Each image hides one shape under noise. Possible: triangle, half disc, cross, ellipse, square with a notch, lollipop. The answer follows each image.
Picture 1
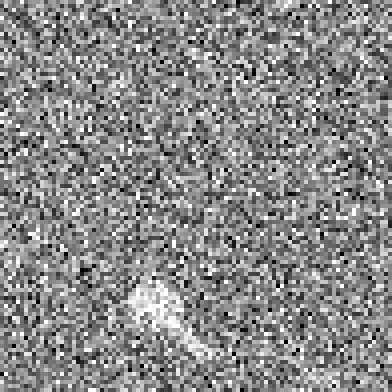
lollipop
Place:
bottom middle
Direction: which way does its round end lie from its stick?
up and left
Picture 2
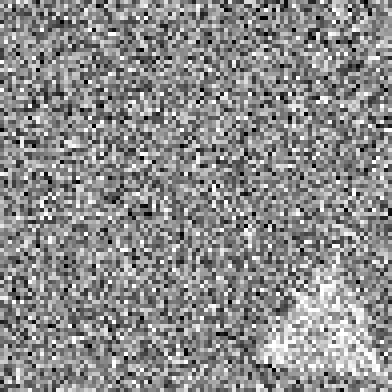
triangle
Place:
bottom right
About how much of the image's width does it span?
a third
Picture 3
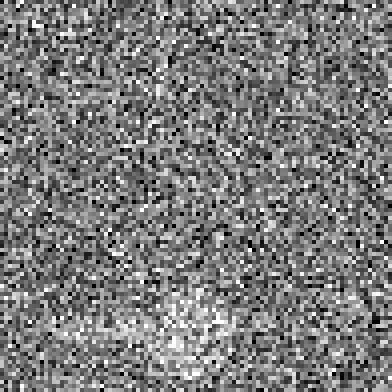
lollipop
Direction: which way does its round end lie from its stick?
right
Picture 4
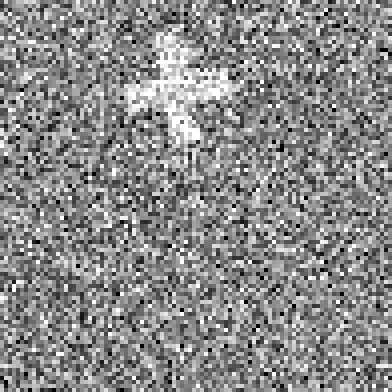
cross
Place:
top middle
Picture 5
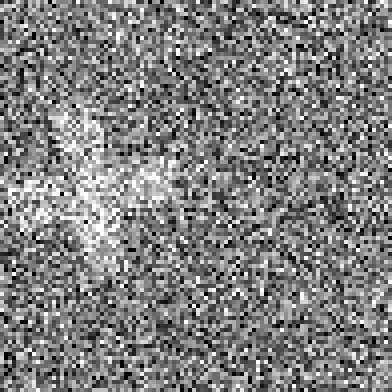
cross
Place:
middle left
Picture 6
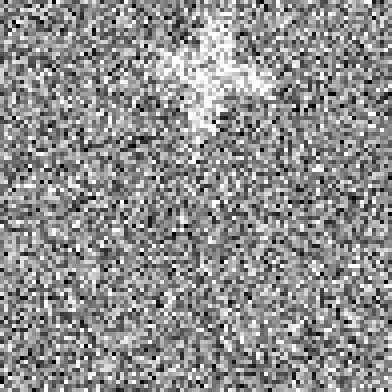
cross
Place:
top middle
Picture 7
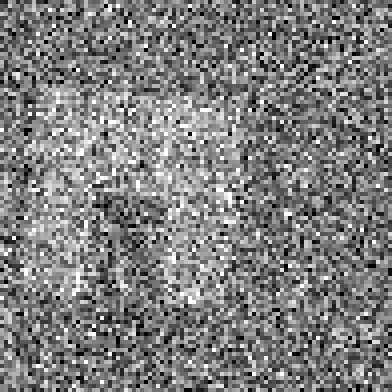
square with a notch
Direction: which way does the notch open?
down
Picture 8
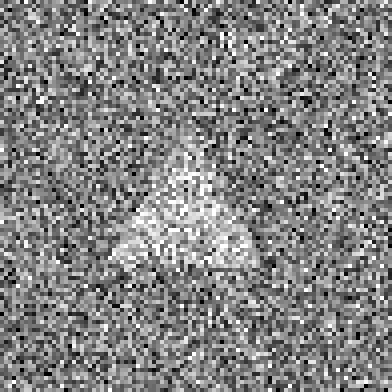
triangle
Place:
centre
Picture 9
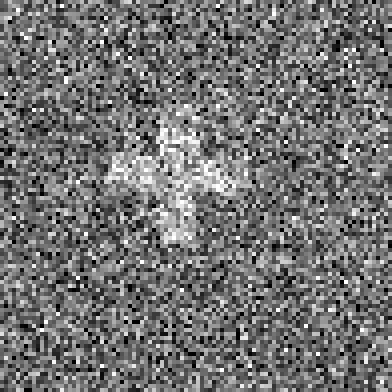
cross
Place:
centre
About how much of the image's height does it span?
a third
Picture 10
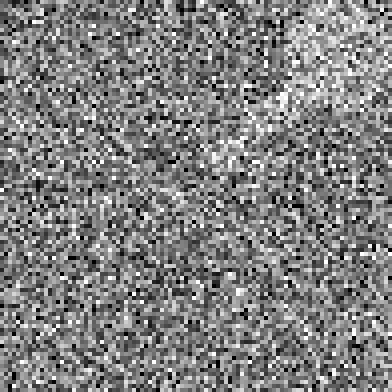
lollipop
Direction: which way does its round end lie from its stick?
up and right
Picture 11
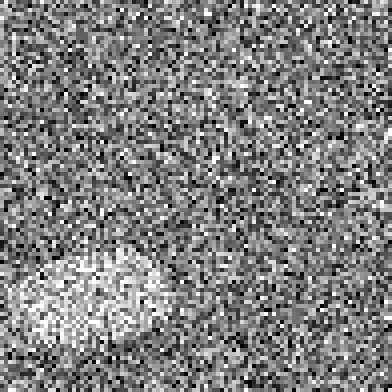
ellipse
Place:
bottom left
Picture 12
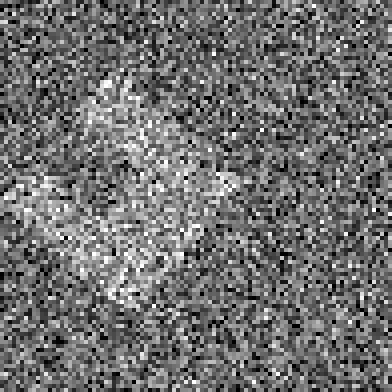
square with a notch
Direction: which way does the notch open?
up and left
